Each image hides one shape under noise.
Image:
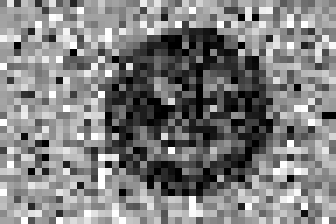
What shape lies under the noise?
smiling face
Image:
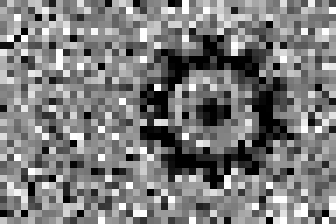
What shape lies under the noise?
gear
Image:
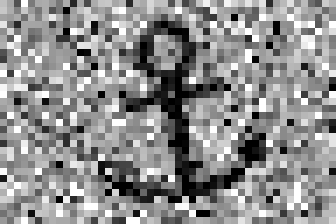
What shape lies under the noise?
anchor
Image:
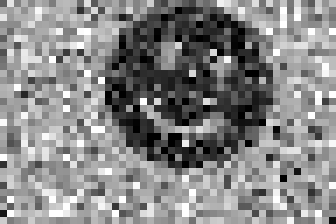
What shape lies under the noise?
smiling face
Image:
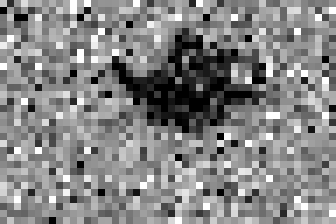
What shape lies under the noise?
teapot
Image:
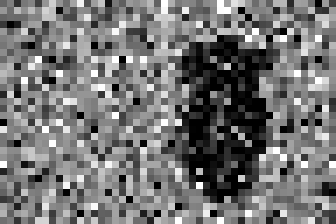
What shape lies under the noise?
footprint
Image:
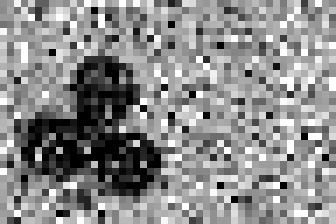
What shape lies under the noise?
club
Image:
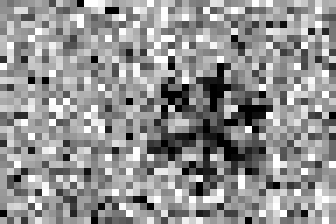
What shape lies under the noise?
snowflake
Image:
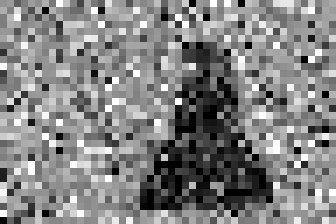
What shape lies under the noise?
chess pawn
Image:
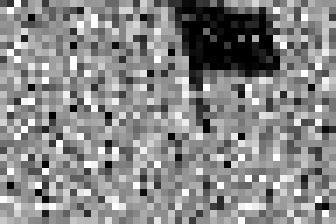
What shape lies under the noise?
flag
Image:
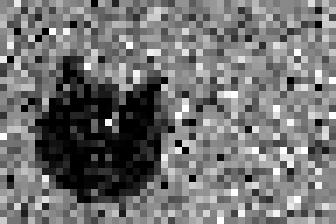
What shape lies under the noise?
cat's head
